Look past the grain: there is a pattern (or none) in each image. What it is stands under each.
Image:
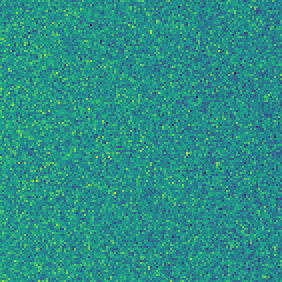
a smooth slope
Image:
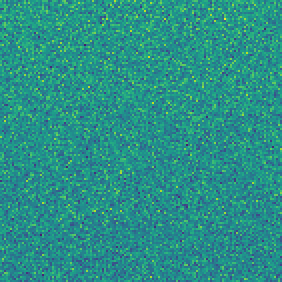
a smooth slope
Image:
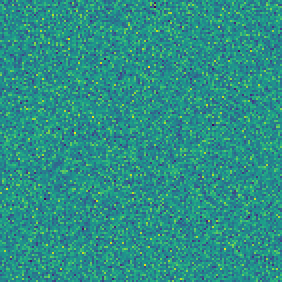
only noise
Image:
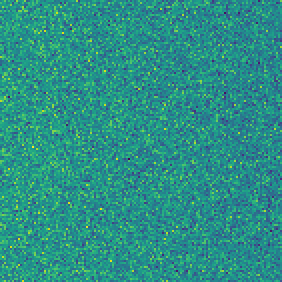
a smooth slope
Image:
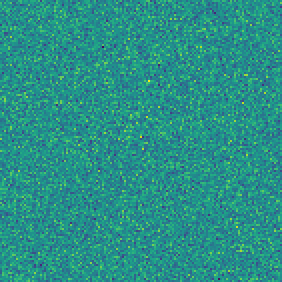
only noise
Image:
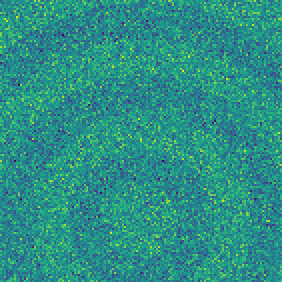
rings round one point
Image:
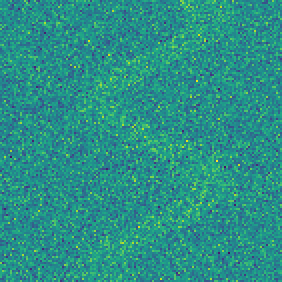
a wavy band
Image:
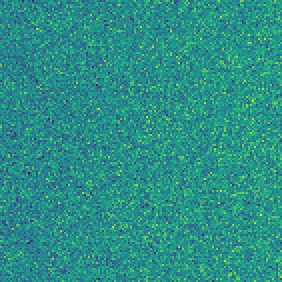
a smooth slope
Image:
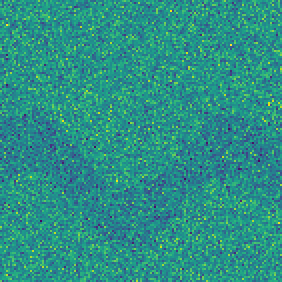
a wavy band
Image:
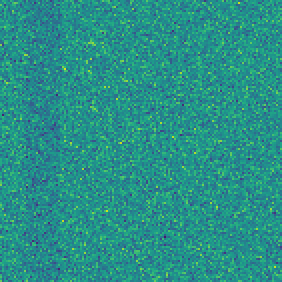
one vertical stripe
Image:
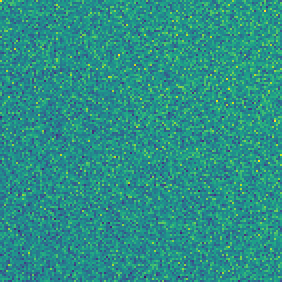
a smooth slope
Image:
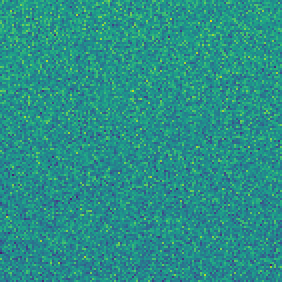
a smooth slope
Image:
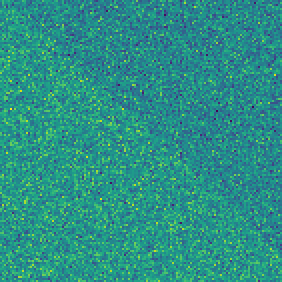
a sharp edge
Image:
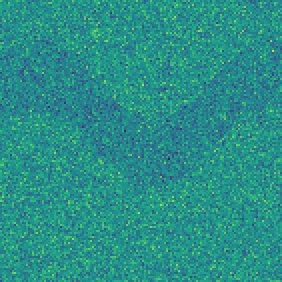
a wavy band
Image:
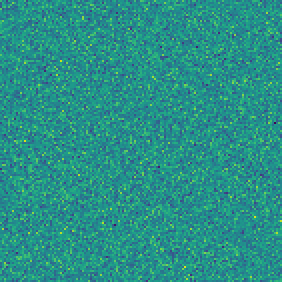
only noise
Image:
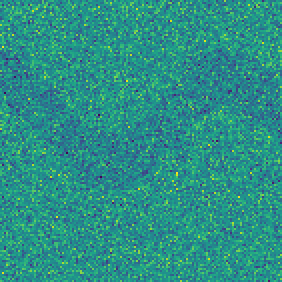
a wavy band
